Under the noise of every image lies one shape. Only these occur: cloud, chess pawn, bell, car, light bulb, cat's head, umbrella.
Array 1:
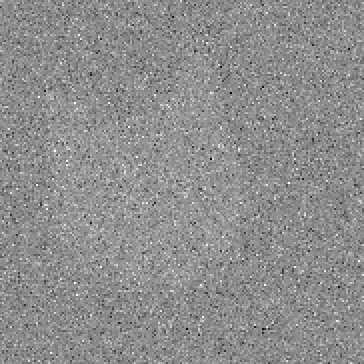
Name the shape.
cat's head
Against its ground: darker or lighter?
lighter
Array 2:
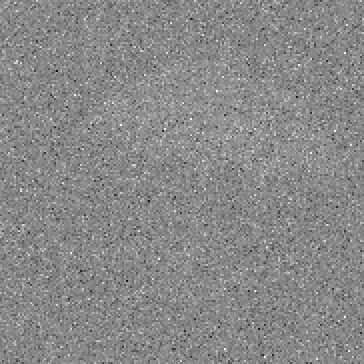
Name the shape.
umbrella
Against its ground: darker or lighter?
lighter
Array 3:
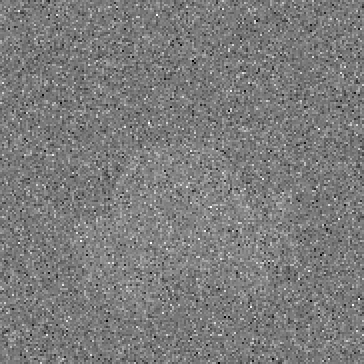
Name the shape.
car
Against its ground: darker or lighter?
lighter
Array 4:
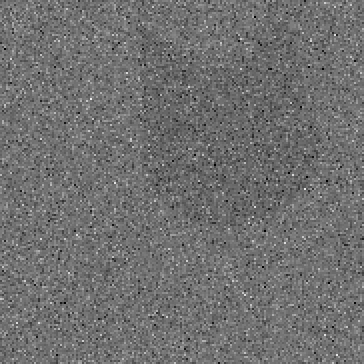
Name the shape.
cat's head
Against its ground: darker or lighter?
darker
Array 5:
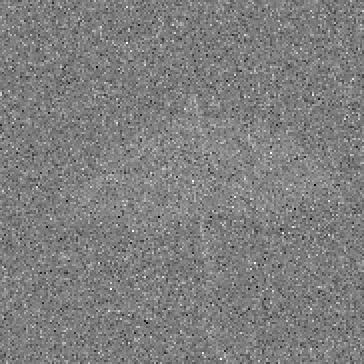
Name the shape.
umbrella
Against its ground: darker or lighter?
lighter
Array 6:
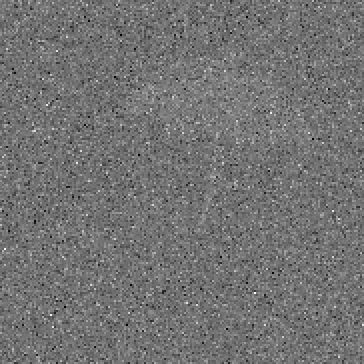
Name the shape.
umbrella
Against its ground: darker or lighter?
lighter
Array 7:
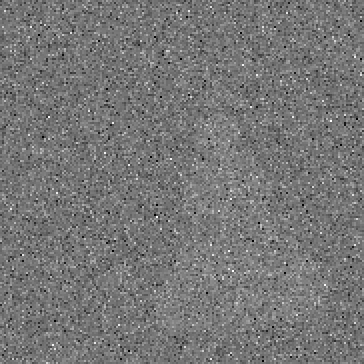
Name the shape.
chess pawn
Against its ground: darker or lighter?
lighter
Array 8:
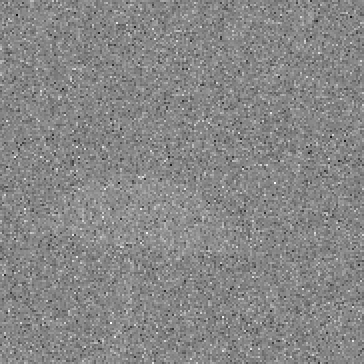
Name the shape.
umbrella
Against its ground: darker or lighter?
lighter
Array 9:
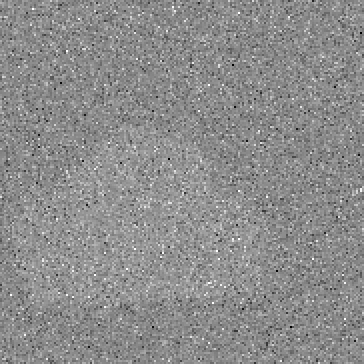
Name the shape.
cloud
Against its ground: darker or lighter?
lighter
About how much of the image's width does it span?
two thirds
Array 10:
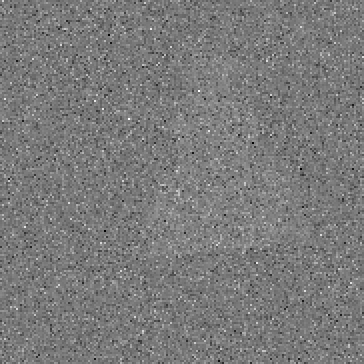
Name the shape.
chess pawn
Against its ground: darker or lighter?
lighter
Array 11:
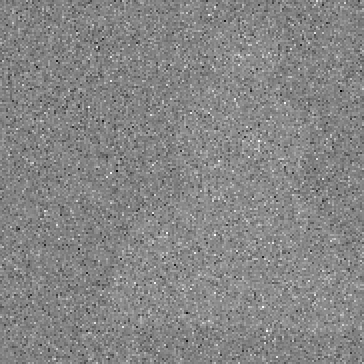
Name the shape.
chess pawn
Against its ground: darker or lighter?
lighter
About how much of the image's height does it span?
nearly all
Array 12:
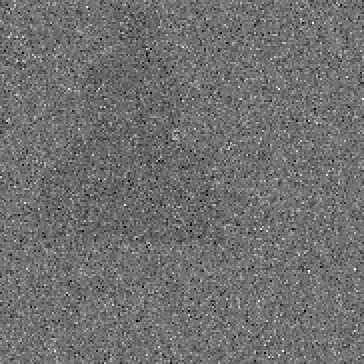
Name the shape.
chess pawn
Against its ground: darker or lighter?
darker
